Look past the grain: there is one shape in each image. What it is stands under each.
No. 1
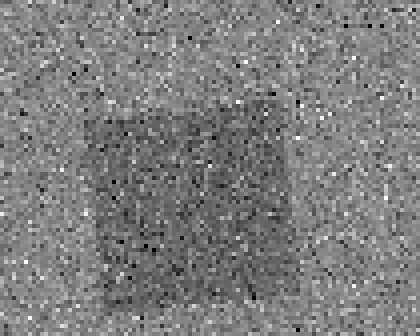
square
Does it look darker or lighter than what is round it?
darker
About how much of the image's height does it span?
two thirds
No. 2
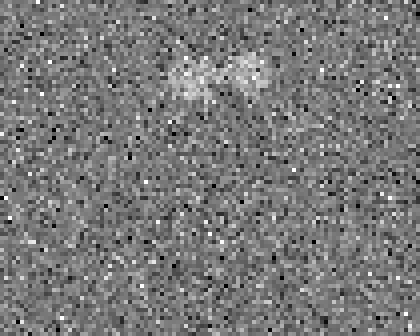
dumbbell
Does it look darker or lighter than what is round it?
lighter
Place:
top middle
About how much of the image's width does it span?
a quarter
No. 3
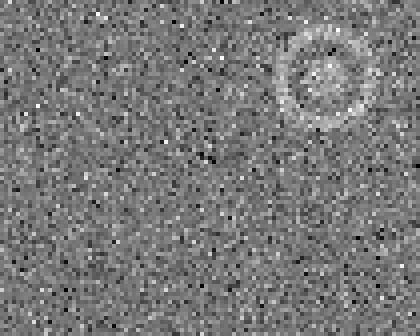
bullseye
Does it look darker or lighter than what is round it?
lighter
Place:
top right
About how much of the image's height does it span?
a third
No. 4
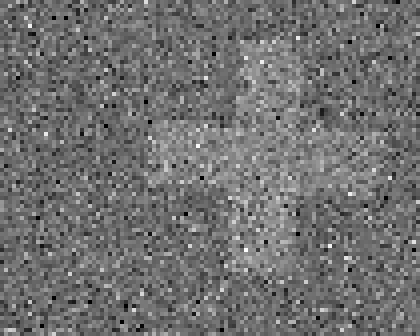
cross
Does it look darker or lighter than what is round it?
lighter
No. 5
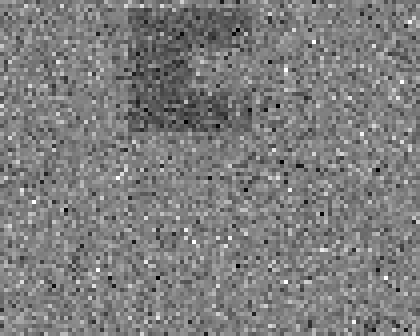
square with a notch
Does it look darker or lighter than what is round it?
darker
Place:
top middle
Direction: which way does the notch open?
right
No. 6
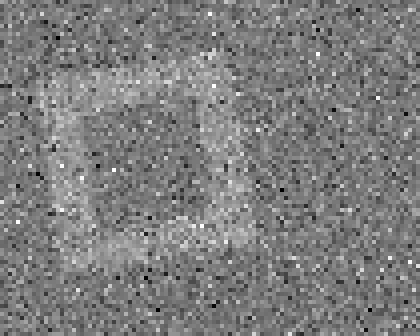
square frame
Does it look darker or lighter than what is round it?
lighter
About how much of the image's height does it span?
two thirds
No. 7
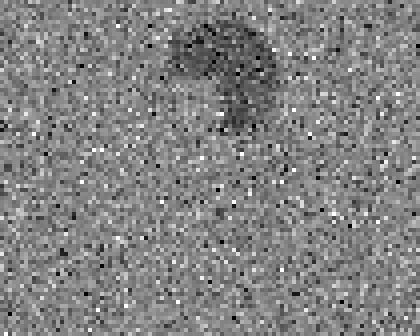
disc with a wedge cut out
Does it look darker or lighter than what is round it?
darker
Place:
top middle
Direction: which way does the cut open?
down and left
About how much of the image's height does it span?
a third
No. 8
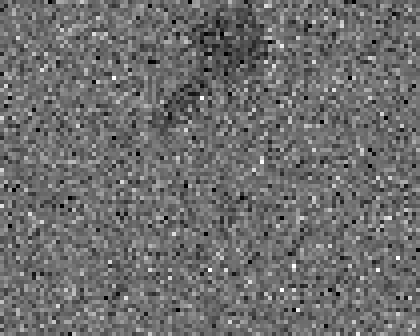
lollipop
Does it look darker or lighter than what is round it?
darker
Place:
top middle
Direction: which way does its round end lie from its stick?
up and right
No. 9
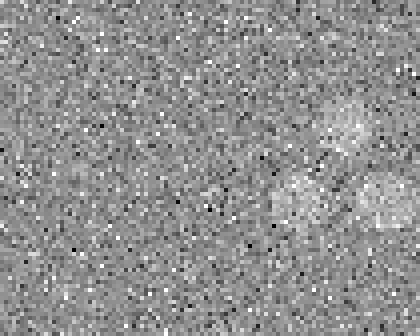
three dots
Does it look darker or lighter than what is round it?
lighter
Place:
middle right
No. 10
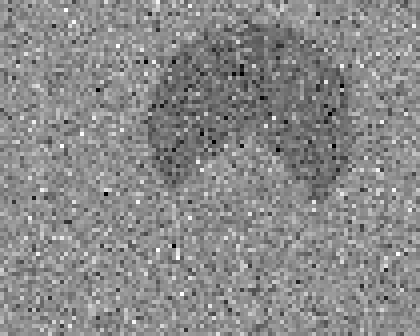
disc with a wedge cut out
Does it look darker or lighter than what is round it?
darker
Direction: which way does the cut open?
down
